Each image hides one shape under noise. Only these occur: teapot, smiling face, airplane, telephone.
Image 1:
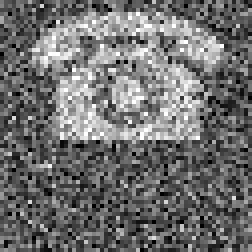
telephone
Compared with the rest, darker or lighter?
lighter
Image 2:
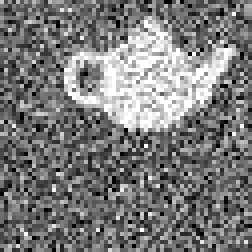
teapot
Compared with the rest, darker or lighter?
lighter
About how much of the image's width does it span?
two thirds
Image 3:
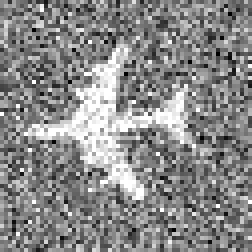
airplane
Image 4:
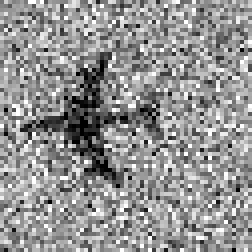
airplane
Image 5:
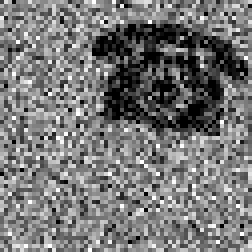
telephone
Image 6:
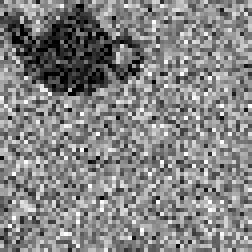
teapot
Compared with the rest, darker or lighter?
darker
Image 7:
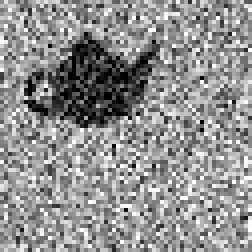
teapot
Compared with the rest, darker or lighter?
darker
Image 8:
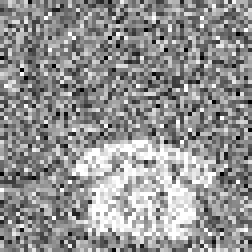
telephone
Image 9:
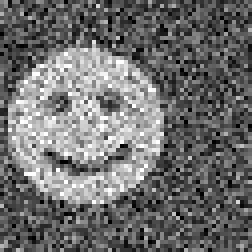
smiling face
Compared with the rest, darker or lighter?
lighter
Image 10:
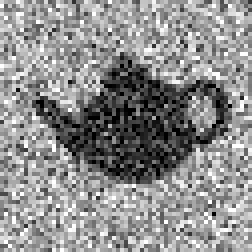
teapot
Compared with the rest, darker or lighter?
darker
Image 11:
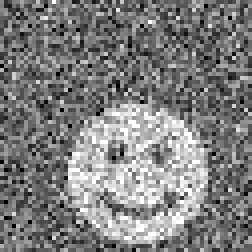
smiling face
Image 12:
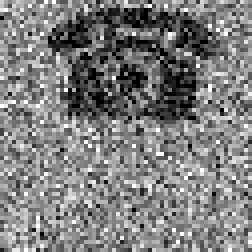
telephone
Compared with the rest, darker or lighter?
darker
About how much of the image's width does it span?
two thirds
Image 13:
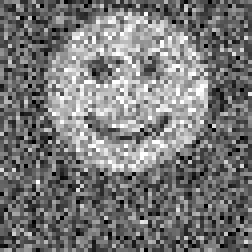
smiling face
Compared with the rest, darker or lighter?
lighter
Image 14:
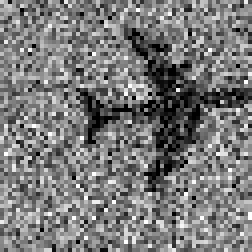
airplane
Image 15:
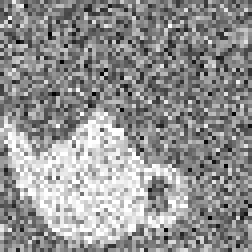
teapot
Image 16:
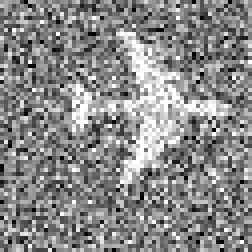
airplane
